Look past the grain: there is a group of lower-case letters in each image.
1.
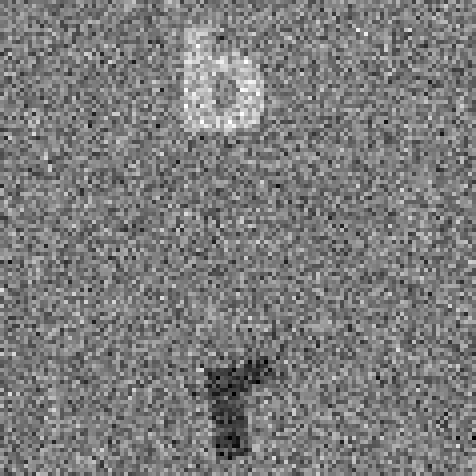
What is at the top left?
nothing
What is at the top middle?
b
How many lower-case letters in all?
2
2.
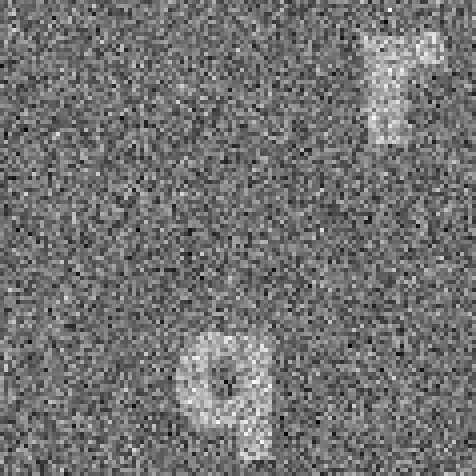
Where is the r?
top right
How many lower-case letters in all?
2
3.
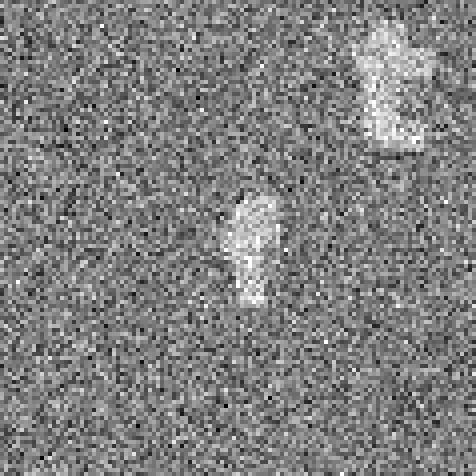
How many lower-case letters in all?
2
